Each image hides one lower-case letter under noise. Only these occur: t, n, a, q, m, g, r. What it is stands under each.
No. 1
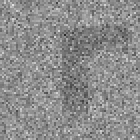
r
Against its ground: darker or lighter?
darker
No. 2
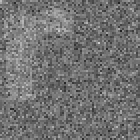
r
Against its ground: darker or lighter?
lighter
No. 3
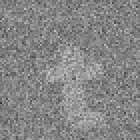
t
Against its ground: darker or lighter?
lighter
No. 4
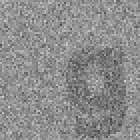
g
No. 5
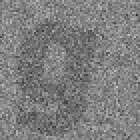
g
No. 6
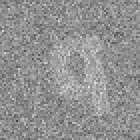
q
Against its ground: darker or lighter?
lighter
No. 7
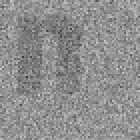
n
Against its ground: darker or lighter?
darker
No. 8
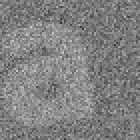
a
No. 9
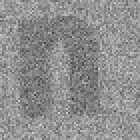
n
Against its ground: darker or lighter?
darker
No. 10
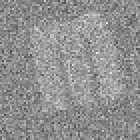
m
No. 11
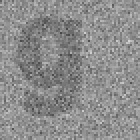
g
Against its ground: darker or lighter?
darker
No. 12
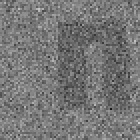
n
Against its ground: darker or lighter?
darker
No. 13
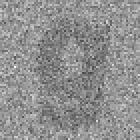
g
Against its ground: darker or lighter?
darker
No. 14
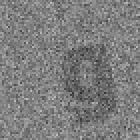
g
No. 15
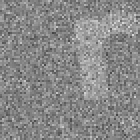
r
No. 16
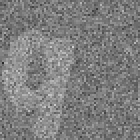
q
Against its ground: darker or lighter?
lighter
